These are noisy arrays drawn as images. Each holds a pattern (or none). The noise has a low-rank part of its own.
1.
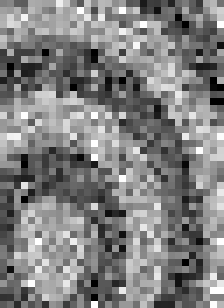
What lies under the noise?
rings round one point
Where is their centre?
bottom left
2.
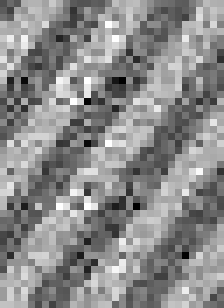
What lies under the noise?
diagonal stripes
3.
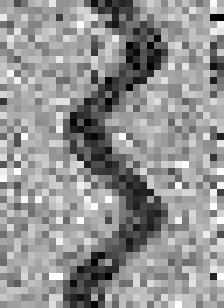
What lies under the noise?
a wavy band
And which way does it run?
top to bottom
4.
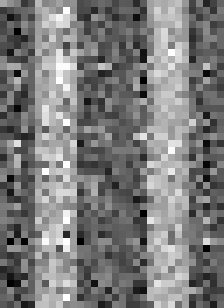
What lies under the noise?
vertical stripes
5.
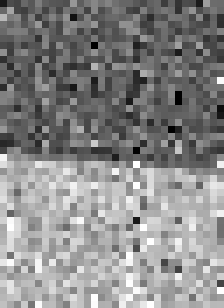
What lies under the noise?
a sharp edge
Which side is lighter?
bottom
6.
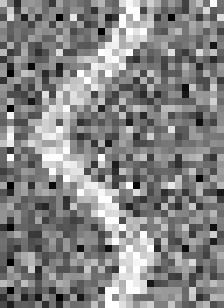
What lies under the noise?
a wavy band
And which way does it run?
top to bottom
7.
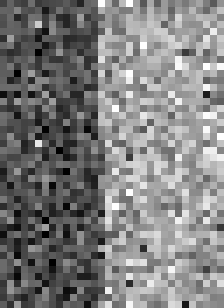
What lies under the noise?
a sharp edge
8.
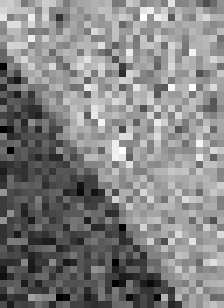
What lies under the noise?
a sharp edge
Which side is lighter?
top right
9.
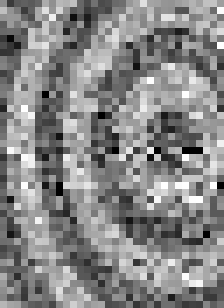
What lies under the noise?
rings round one point
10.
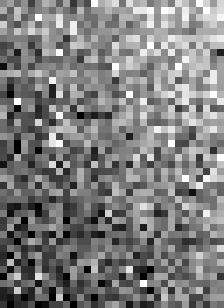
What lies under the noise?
a smooth slope
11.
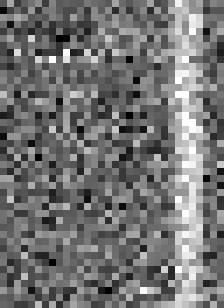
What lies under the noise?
one vertical stripe
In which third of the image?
right
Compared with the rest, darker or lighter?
lighter
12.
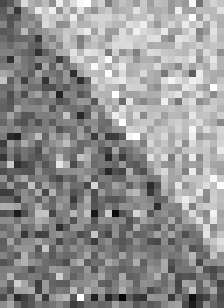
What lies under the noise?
a sharp edge
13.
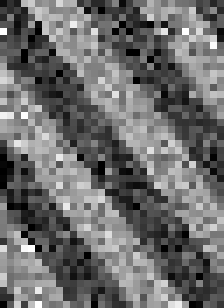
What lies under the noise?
diagonal stripes
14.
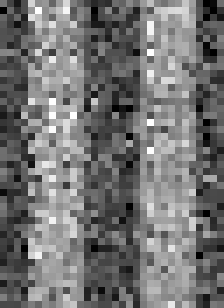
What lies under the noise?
vertical stripes
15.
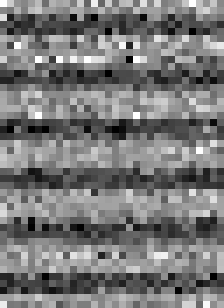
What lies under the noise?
horizontal stripes
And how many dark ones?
6
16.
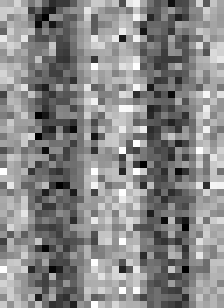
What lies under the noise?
vertical stripes
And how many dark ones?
2
